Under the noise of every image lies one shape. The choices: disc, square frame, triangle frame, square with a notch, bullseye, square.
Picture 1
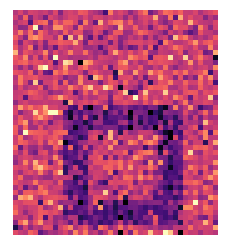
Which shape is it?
square frame
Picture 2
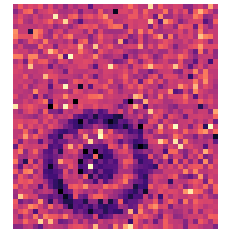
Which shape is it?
bullseye
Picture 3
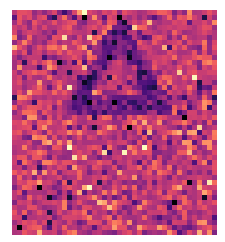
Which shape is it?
triangle frame
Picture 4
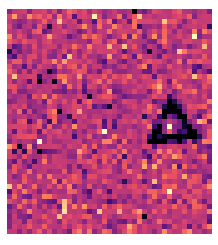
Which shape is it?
triangle frame
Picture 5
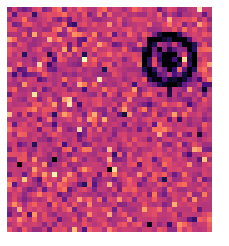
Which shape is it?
bullseye
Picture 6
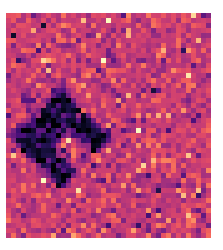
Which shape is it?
square with a notch
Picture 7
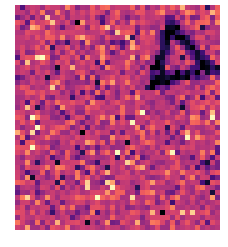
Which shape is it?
triangle frame
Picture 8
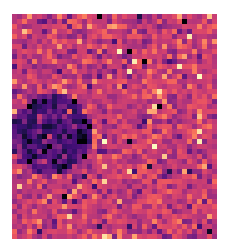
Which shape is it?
disc
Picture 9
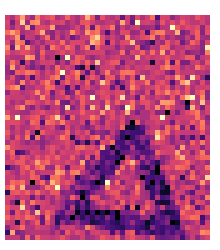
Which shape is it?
triangle frame
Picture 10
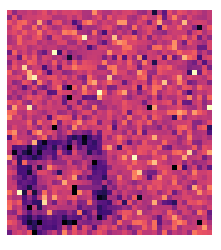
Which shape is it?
square frame
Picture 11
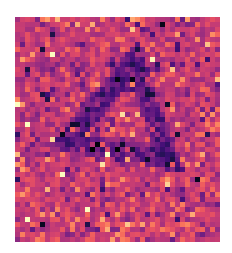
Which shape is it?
triangle frame
